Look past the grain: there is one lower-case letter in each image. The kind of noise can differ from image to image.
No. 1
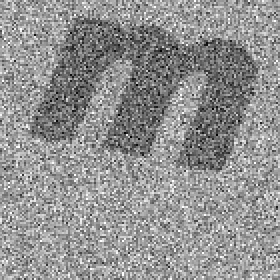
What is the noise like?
independent entries
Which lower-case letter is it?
m
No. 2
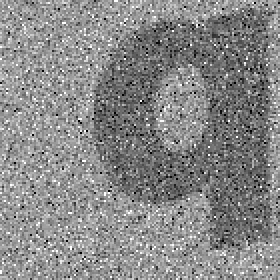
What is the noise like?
heavy tails
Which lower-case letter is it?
q
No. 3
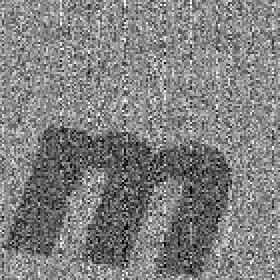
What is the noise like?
columns of uneven size
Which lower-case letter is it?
m
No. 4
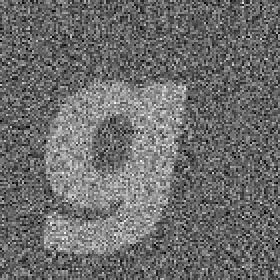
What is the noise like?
low rank plus noise
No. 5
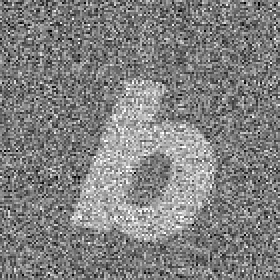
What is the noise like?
low rank plus noise
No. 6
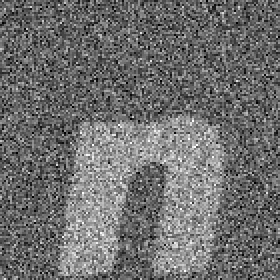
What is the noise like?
independent entries
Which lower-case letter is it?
n
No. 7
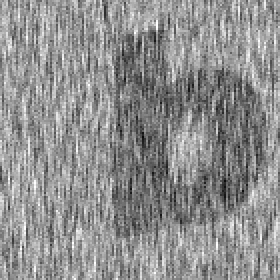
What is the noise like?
streaked along the columns
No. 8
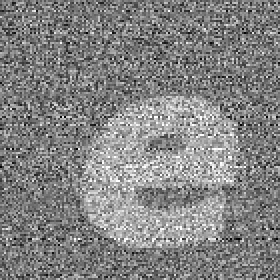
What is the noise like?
rows of uneven size
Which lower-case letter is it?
e
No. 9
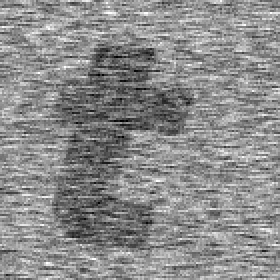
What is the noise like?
streaked along the rows
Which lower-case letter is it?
t
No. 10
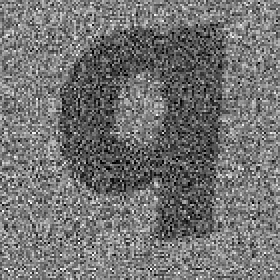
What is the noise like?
low rank plus noise
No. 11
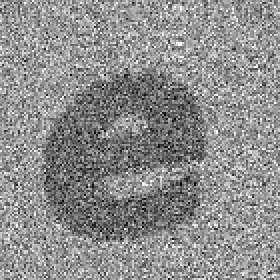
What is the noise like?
low rank plus noise
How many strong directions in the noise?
one
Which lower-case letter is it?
e
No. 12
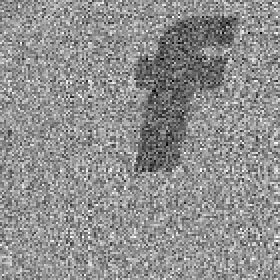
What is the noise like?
low rank plus noise
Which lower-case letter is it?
f
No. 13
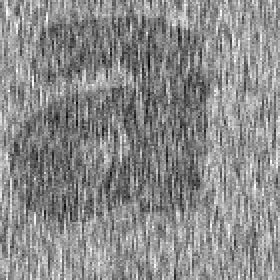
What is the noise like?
streaked along the columns
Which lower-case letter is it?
a
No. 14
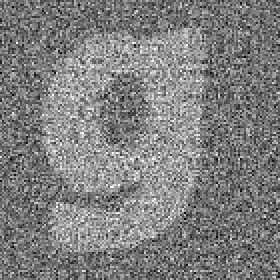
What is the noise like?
low rank plus noise
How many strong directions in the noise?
five to eight
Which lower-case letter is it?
g
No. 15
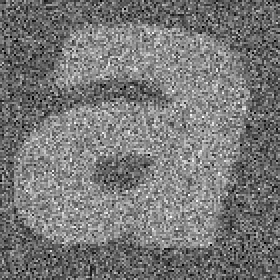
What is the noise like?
independent entries
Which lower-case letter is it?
a
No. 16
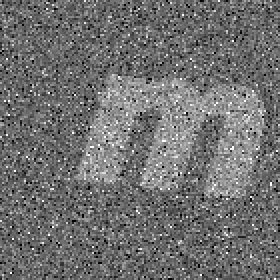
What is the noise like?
heavy tails
